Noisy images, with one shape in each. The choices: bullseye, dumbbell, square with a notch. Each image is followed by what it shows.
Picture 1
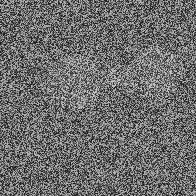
light dumbbell
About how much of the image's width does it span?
two thirds
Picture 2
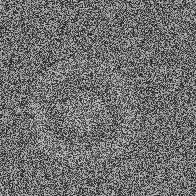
light bullseye
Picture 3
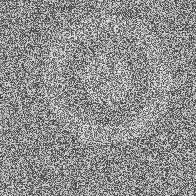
light bullseye
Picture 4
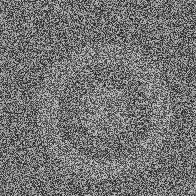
light bullseye
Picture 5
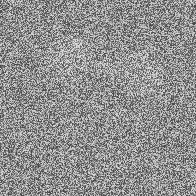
light dumbbell
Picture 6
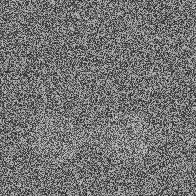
light dumbbell
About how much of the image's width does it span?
two thirds
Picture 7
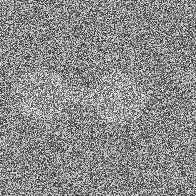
light dumbbell
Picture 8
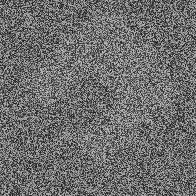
light square with a notch
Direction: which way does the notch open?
down and left
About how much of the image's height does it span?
nearly all
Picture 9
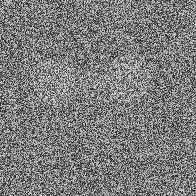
light dumbbell
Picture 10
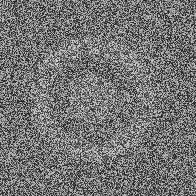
light bullseye
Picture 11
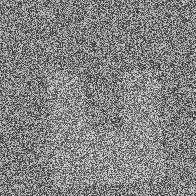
light square with a notch
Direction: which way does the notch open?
up
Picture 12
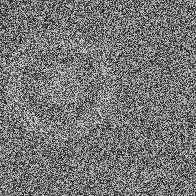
light bullseye
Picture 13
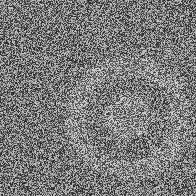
light bullseye
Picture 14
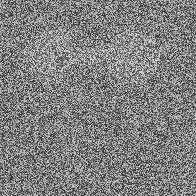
light dumbbell
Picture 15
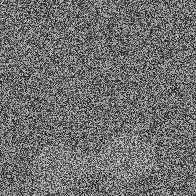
light dumbbell
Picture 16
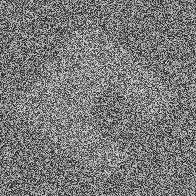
light square with a notch
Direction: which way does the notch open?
down and right
